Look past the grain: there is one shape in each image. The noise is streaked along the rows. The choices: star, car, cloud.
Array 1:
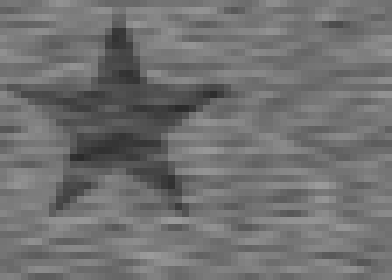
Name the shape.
star
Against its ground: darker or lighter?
darker
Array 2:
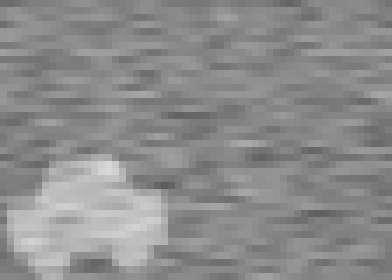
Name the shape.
car
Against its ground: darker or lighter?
lighter
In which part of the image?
bottom left
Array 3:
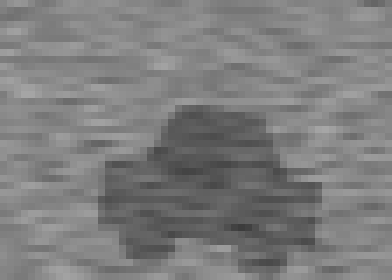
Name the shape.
car
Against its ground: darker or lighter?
darker
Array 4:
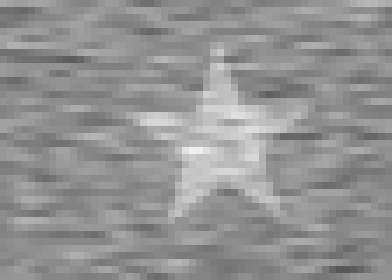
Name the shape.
star
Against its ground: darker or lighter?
lighter
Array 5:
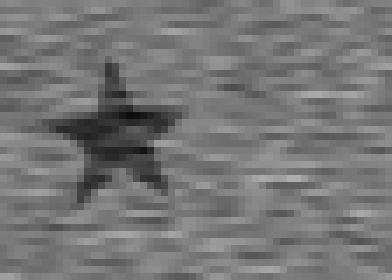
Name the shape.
star
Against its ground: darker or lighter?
darker
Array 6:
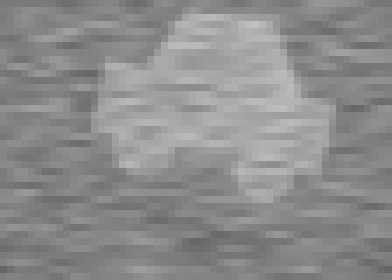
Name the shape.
car
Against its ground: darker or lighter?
lighter
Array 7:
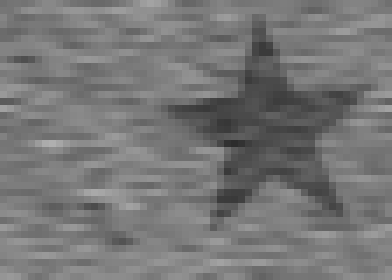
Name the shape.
star
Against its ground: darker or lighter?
darker
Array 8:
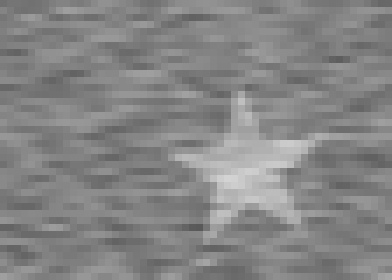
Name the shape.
star
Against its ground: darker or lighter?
lighter
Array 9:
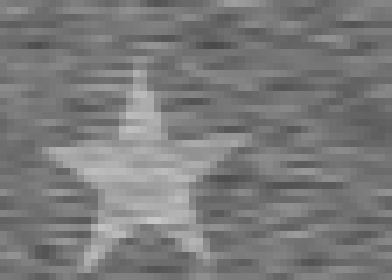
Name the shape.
star
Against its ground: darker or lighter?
lighter
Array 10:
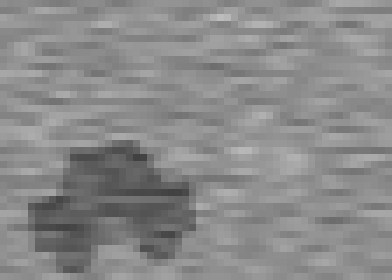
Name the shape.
car
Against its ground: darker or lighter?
darker
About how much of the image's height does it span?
half
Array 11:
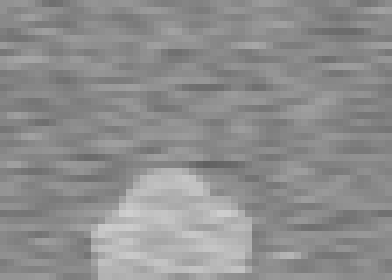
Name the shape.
cloud
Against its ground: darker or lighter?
lighter
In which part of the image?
bottom middle
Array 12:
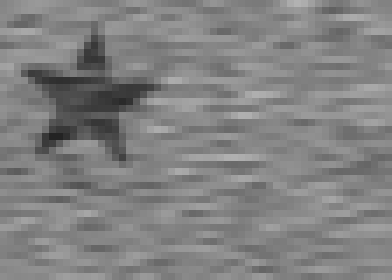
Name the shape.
star
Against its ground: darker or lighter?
darker
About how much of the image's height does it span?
half
